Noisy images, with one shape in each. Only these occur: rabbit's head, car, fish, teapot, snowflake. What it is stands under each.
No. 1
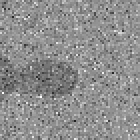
dark fish
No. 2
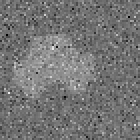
light car
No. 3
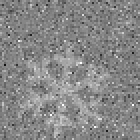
light snowflake
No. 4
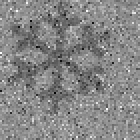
dark snowflake
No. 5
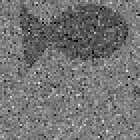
dark fish
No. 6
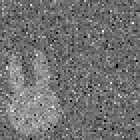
light rabbit's head
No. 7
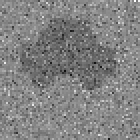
dark car
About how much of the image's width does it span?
two thirds
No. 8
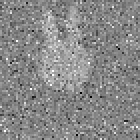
light rabbit's head
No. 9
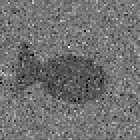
dark fish
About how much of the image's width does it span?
two thirds
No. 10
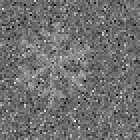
light snowflake
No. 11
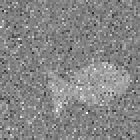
light fish
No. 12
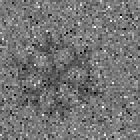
dark snowflake
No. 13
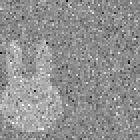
light rabbit's head
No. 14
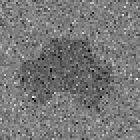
dark car
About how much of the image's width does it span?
two thirds
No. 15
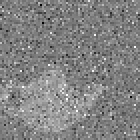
light teapot
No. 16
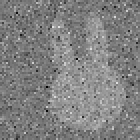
light rabbit's head
